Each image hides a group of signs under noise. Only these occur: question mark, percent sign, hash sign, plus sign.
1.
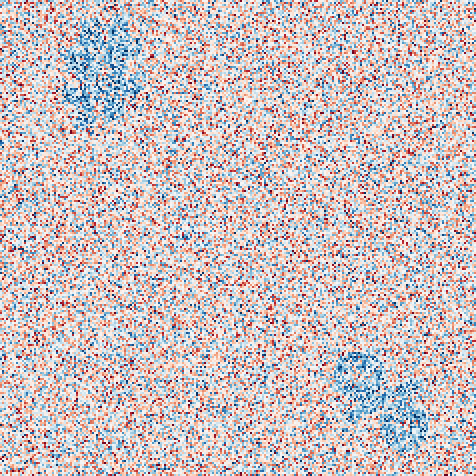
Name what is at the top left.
hash sign
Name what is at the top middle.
nothing
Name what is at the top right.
nothing
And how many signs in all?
2
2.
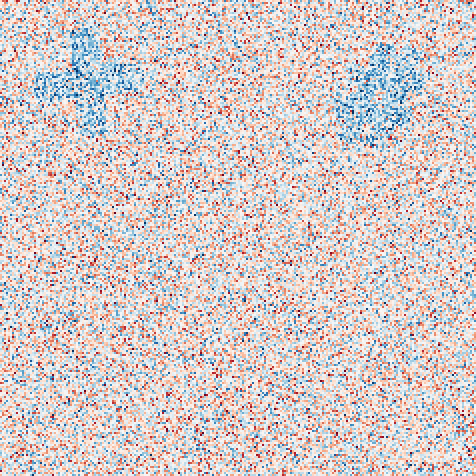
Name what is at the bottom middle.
nothing
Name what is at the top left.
plus sign
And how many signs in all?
2
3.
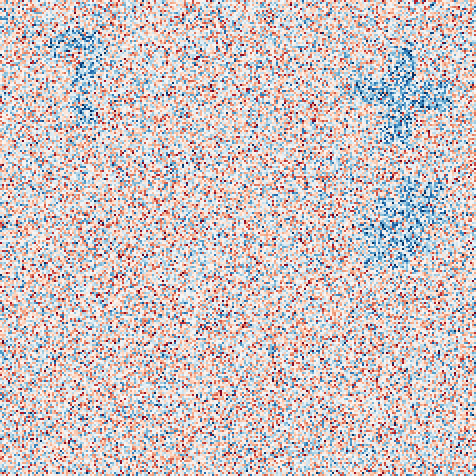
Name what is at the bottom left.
nothing
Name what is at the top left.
question mark
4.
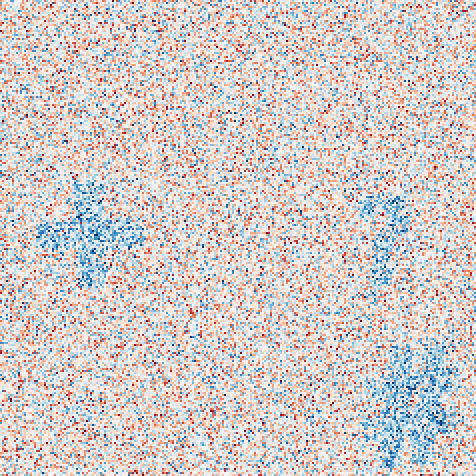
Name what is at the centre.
nothing
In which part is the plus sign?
middle left
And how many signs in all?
3
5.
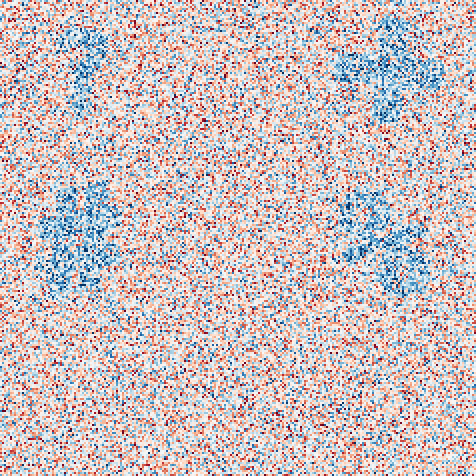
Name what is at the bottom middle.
nothing
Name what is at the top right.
plus sign
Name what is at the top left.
question mark
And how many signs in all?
4
